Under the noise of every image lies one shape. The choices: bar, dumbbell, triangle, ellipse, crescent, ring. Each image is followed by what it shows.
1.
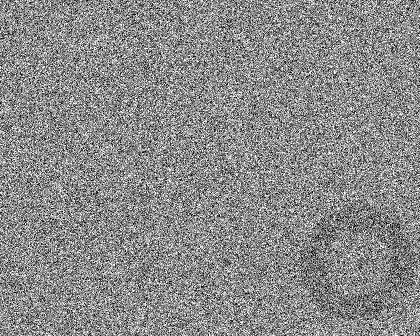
ring
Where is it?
bottom right
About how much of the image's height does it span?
a third
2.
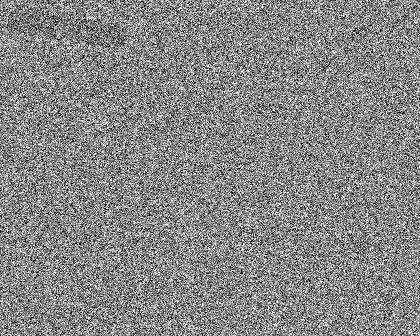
bar
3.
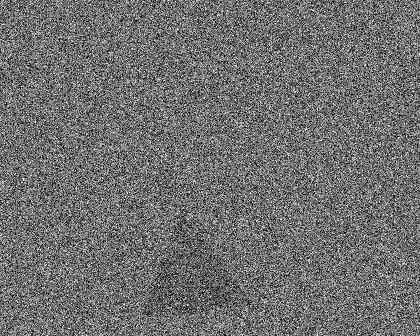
triangle
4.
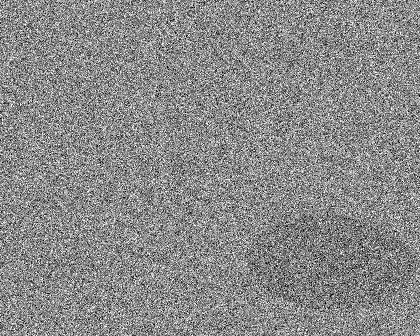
ellipse
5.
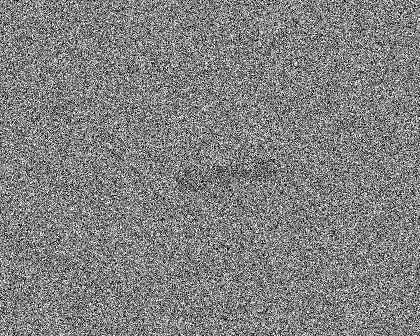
bar
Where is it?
centre
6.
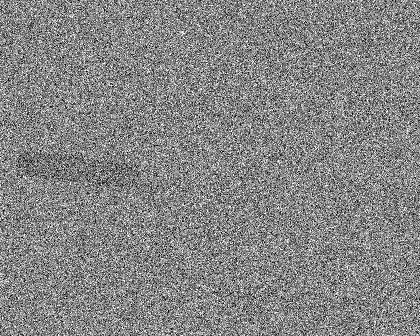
bar
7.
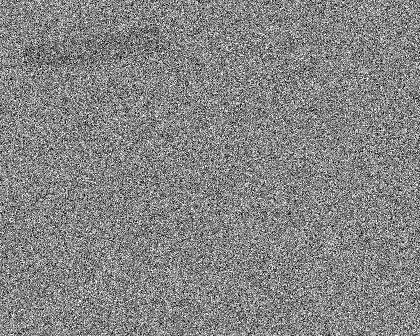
bar
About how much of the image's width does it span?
a third
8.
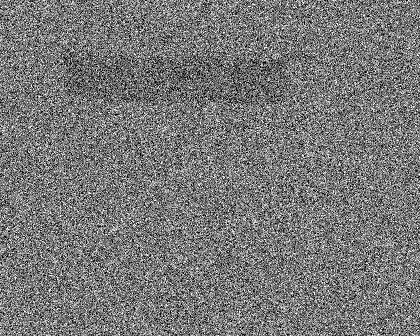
bar
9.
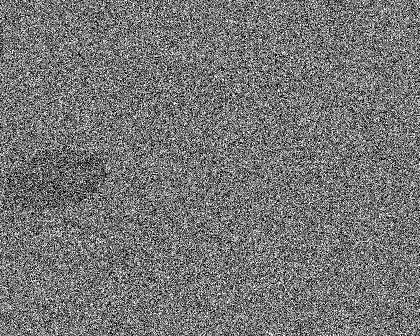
ellipse
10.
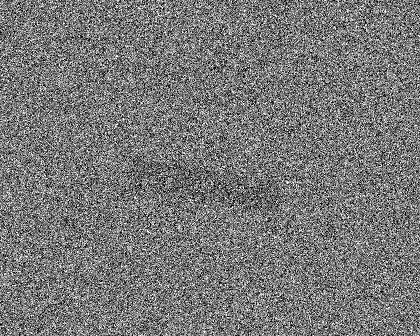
bar
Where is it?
centre
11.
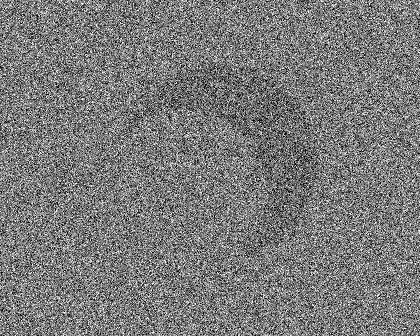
crescent
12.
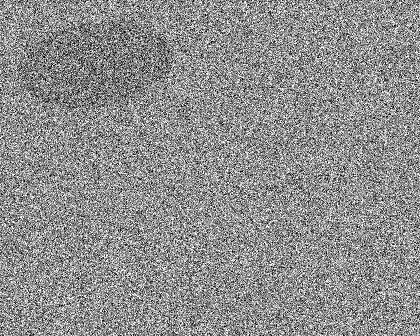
ellipse
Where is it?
top left
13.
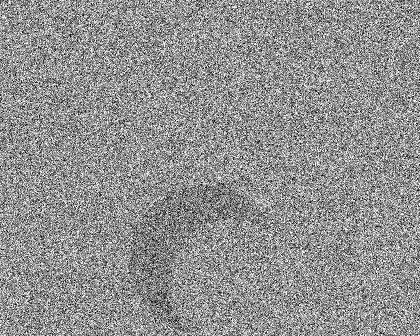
crescent
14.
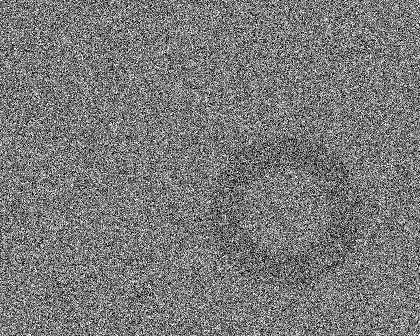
ring
